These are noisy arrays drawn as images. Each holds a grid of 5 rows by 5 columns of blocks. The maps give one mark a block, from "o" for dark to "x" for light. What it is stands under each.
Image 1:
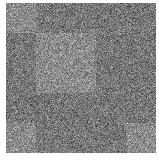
x o o o o
o x x o o
o x x o o
o o o o o
x o o o x
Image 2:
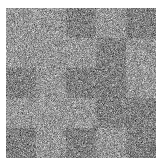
x x o x o
x x x o x
o x o o x
x x x o o
o x o x o
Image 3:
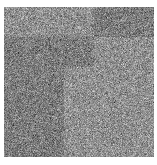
x x x o o
o o o x x
o o x x x
o o x x x
o o x x x
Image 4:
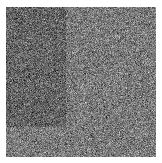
o o x x x
o o x x x
o o x x x
o o x x x
x x x x x
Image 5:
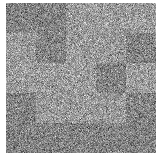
o o x x x
x o x x o
x x x o x
o x x x o
o o o o o
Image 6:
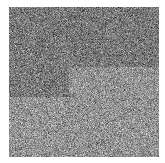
o o o o o
o o o o o
o o x x x
x x x x x
x x x x x
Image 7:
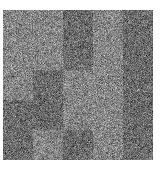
x x o x o
x x o x o
x o x x o
o o x x o
o x o x o
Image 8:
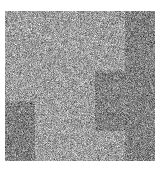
x x x x o
x x x x o
x x x o o
o x x o o
o x x x o
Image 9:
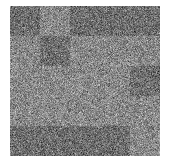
o x o o o
x o x x x
x x x x o
x x x x x
o o o o x
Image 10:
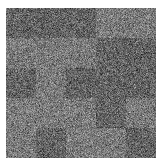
o o o x x
x x x o o
o x o o o
x x x o x
x o x x o
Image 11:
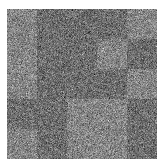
x o o o x
x o o x o
x o o o x
o o x x o
x o x x o
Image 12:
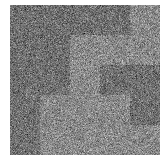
o o o o x
o o x x x
o o x o o
o x x x o
o x x x x
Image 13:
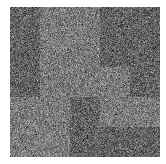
o x x o o
o x x o o
o x x x o
x x o x x
x x o o o
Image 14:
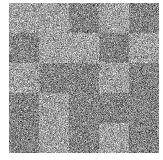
x x o x o
o x x o x
x o o x o
o x o o o
o x o x o
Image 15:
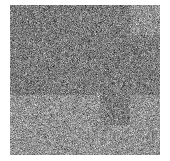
o o o o x
o o o o o
o o o o o
x x x o x
x x x x x
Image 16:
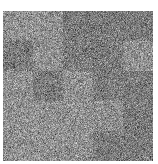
x x o o o
o x o o x
x o x o o
x x x x o
x x x o o
